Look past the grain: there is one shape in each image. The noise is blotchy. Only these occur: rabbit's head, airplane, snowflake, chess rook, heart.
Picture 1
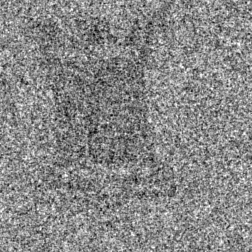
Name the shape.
chess rook
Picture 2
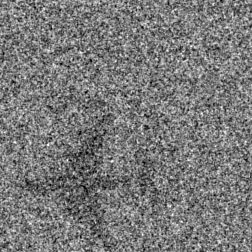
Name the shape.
airplane
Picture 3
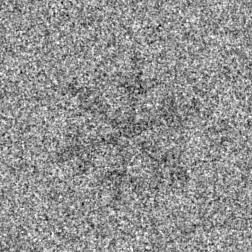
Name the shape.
snowflake
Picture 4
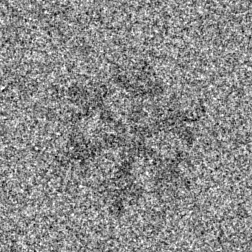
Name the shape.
snowflake
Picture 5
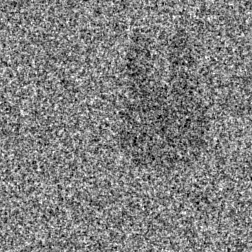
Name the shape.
rabbit's head
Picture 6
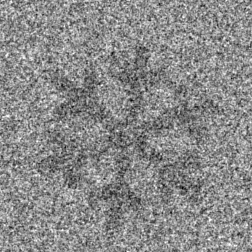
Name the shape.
snowflake
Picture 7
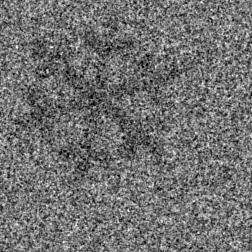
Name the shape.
snowflake
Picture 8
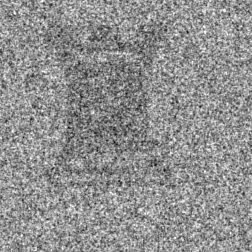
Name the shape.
chess rook
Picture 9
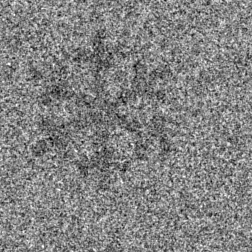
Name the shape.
snowflake
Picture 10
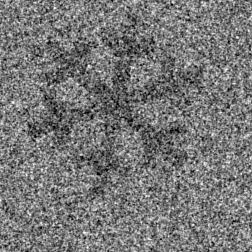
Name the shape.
snowflake
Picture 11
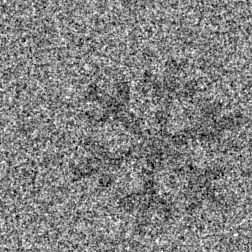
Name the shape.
snowflake
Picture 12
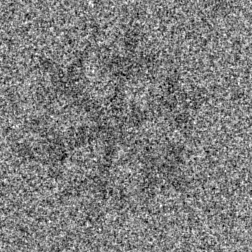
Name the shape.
snowflake
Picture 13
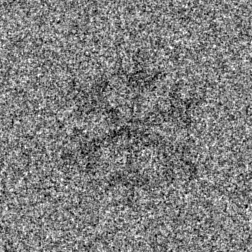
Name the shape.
snowflake
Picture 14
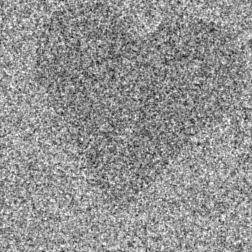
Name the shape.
heart
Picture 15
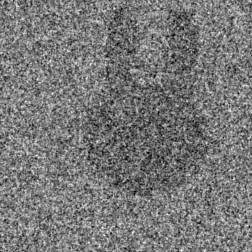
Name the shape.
rabbit's head
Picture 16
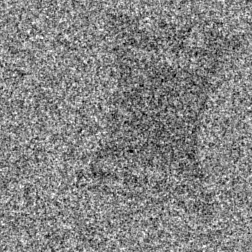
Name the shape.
chess rook
